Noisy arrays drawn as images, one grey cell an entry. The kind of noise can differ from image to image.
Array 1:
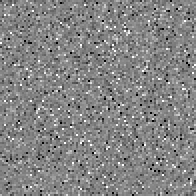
heavy tails
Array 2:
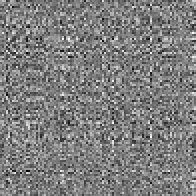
low rank plus noise
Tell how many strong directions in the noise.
three or four
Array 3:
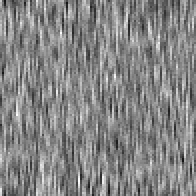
streaked along the columns
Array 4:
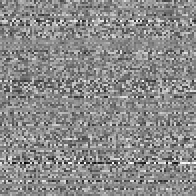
rows of uneven size
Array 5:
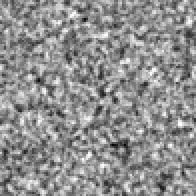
blotchy
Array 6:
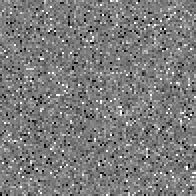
heavy tails
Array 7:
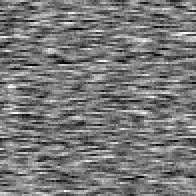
streaked along the rows
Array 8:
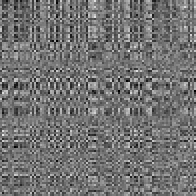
low rank plus noise
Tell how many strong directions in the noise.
one
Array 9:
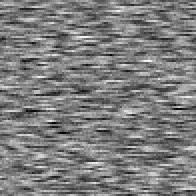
streaked along the rows
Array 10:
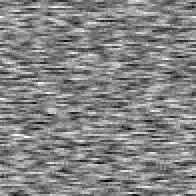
streaked along the rows
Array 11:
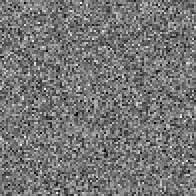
independent entries
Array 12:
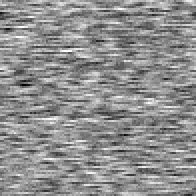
streaked along the rows
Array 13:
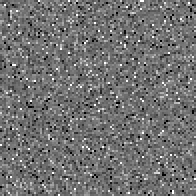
heavy tails
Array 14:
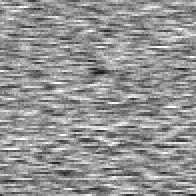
streaked along the rows
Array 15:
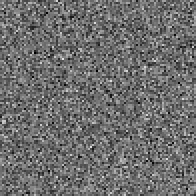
independent entries
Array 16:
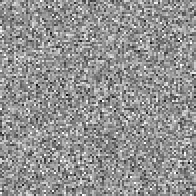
independent entries
